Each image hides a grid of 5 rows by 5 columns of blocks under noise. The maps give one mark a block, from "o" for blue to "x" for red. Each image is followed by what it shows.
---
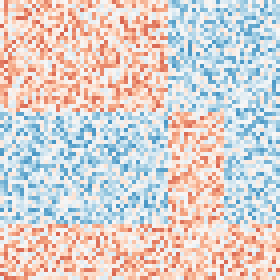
x x x o o
x x x o o
o o o x o
o o o x o
x x x x x
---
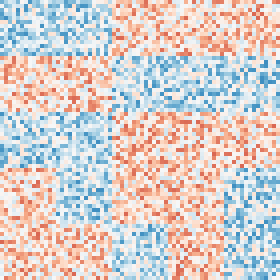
o o x x x
x x o o o
o o x x x
x o x x o
x x o x o
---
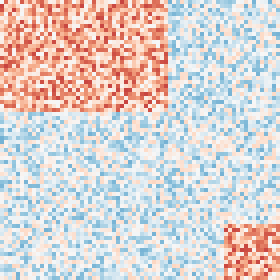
x x x o o
x x x o o
o o o o o
o o o o o
o o o o x
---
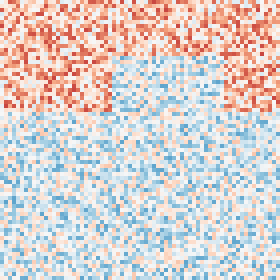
x x x x x
x x o o x
o o o o o
o o o o o
o o o o o
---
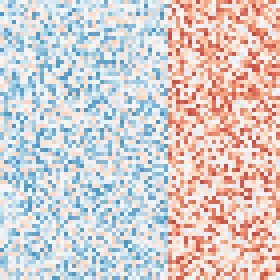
o o o x x
o o o x x
o o o x x
o o o x x
o o o x x
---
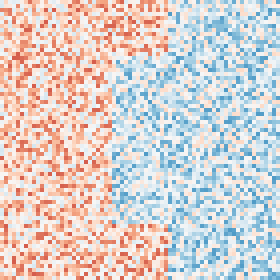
x x x o o
x x o o o
x x o o o
x x o o o
x x x o o
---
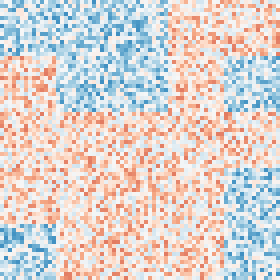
o o o x x
x o o x o
x x x x x
x x x x o
o x x x o
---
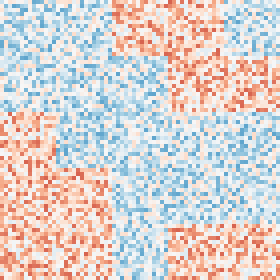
o o x x o
o o o x x
x o o o o
x x o o o
x x o x x
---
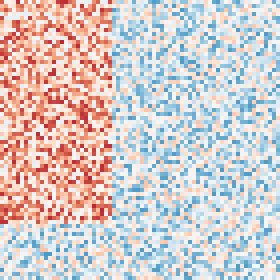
x x o o o
x x o o o
x x o o o
x x o o o
o o o o o
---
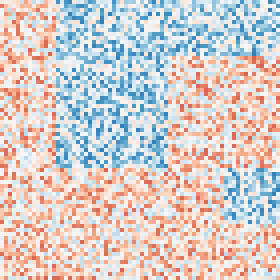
x o o o o
x o o x x
x o o x x
x x x x o
x x x x x
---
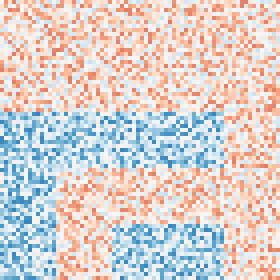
x x x x x
x x x x x
o o o o x
o x x x x
o x o o x
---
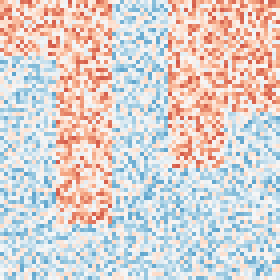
x x o x x
o x o x x
o x o x o
o x o o o
o o o o o
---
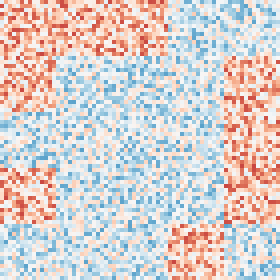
x x x o o
x o o o x
o o o o x
x o o o x
o o o x o
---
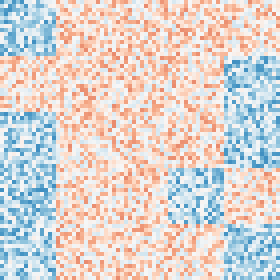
o x x x x
x x x x o
o x x x o
o x x o x
o x x x o
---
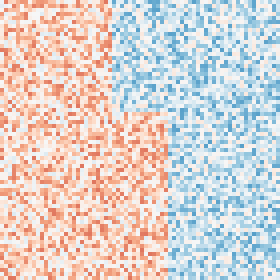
x x o o o
x x o o o
x x x o o
x x x o o
x x x o o
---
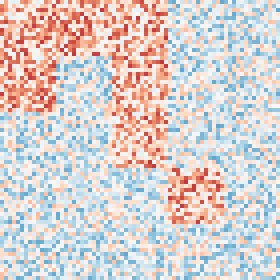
x x x o o
x o x o o
o o x o o
o o o x o
o o o o o
